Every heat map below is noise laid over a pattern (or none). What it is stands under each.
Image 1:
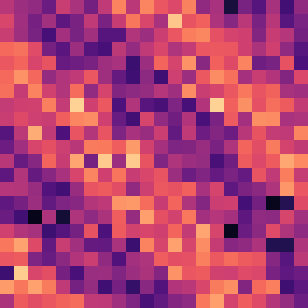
diagonal stripes
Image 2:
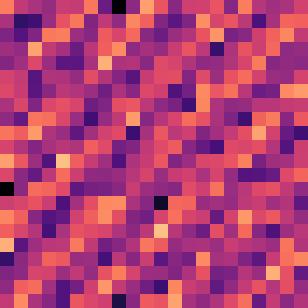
diagonal stripes
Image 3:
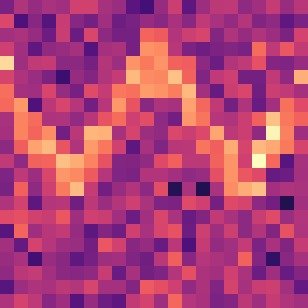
a wavy band
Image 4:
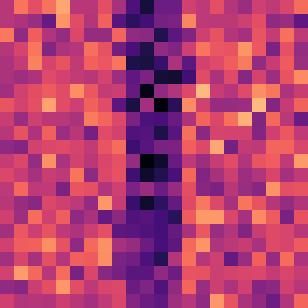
one vertical stripe
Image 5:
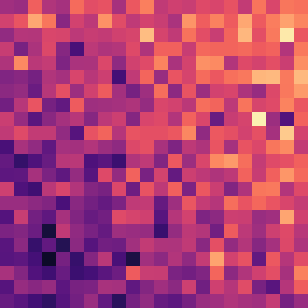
a smooth slope
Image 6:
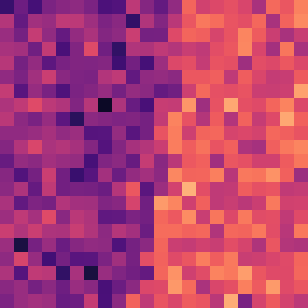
a sharp edge
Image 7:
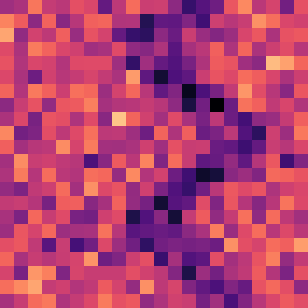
a wavy band
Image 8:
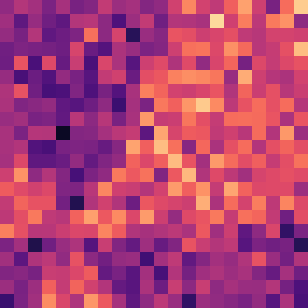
spokes from one point
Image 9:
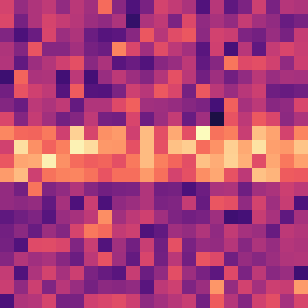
one horizontal stripe
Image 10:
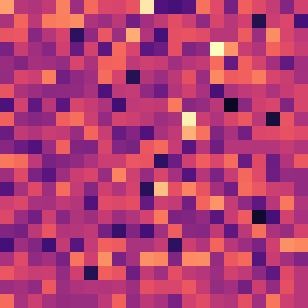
only noise
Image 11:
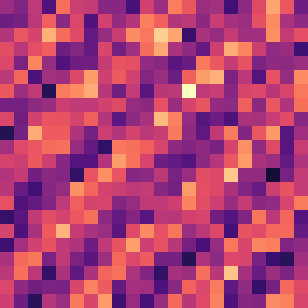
diagonal stripes
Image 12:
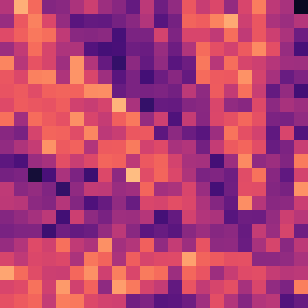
spokes from one point
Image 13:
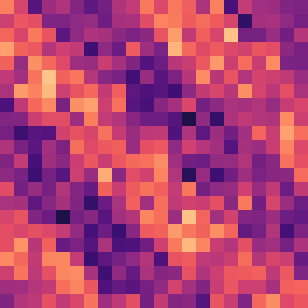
diagonal stripes
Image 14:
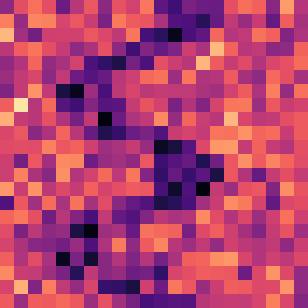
a wavy band
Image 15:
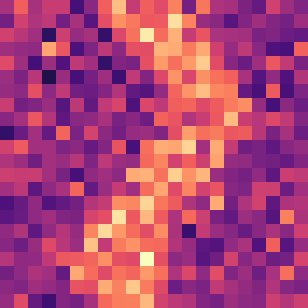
a wavy band
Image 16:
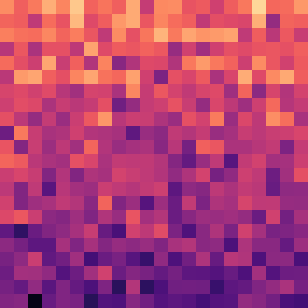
a smooth slope
